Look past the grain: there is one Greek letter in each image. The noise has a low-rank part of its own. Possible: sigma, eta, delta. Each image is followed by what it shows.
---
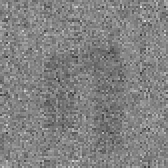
dark eta
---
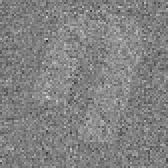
light eta
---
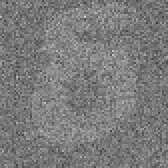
light delta
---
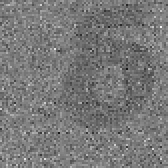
dark delta
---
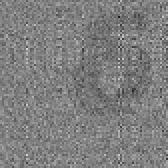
dark delta
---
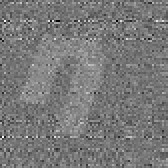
light eta
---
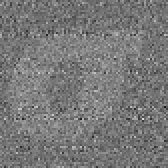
light sigma
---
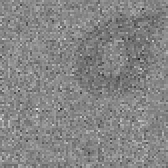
dark sigma
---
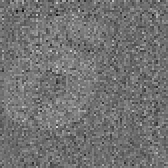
light delta
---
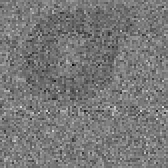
dark sigma
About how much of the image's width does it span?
two thirds
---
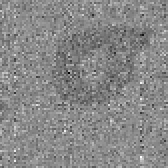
dark sigma
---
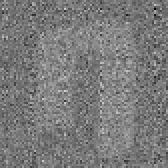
light eta
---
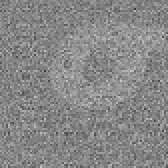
light sigma
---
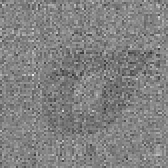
dark sigma
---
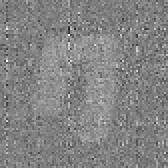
light eta
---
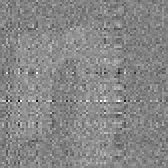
light eta
